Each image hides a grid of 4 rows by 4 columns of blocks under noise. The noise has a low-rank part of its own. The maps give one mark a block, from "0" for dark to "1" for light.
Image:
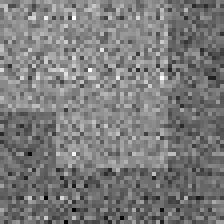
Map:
1110
1110
0110
0000
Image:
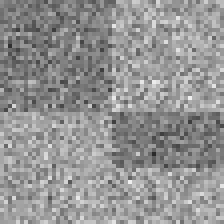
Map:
0011
0011
1100
1111
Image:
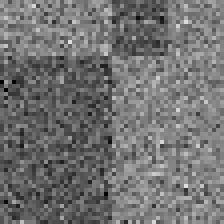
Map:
1101
0011
0011
0011
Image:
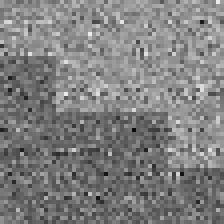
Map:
1111
0111
0001
0000
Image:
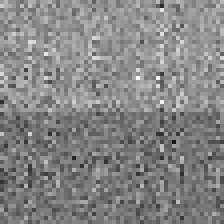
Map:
1111
1111
0000
0000
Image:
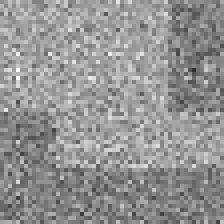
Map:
1110
1110
0111
0000
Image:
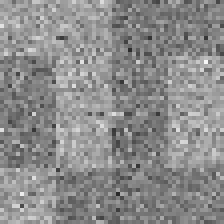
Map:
1100
0101
0101
1000
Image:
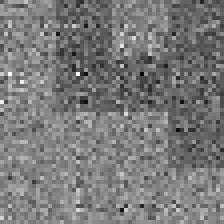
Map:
1010
1000
1110
1111
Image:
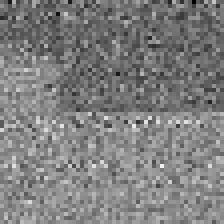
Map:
0000
1000
1111
1111
